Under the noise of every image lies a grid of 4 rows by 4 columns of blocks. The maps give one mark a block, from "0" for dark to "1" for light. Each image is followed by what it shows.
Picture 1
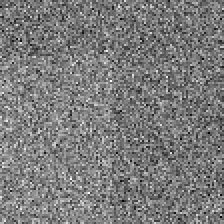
0 0 0 0
1 1 0 0
1 1 0 0
1 1 0 0
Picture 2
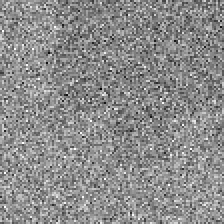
1 0 0 0
1 0 0 0
1 1 0 1
1 1 1 1
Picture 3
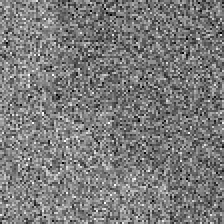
1 0 0 0
1 0 0 0
1 1 0 0
1 1 1 0
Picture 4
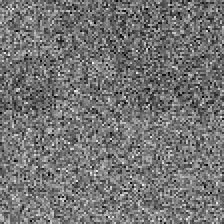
1 0 0 0
0 1 0 0
1 1 1 1
1 1 1 1
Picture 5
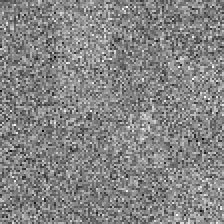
0 1 0 0
0 1 0 1
0 0 1 0
0 0 0 1
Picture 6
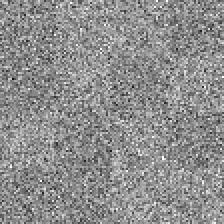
0 1 1 0
0 1 0 1
1 0 1 0
0 0 1 1
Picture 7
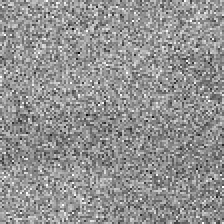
1 1 1 1
1 1 1 0
0 0 0 0
1 1 0 0
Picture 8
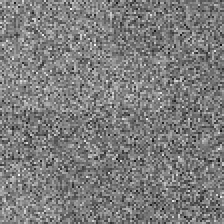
1 1 0 0
1 1 1 0
0 0 0 0
1 0 0 0
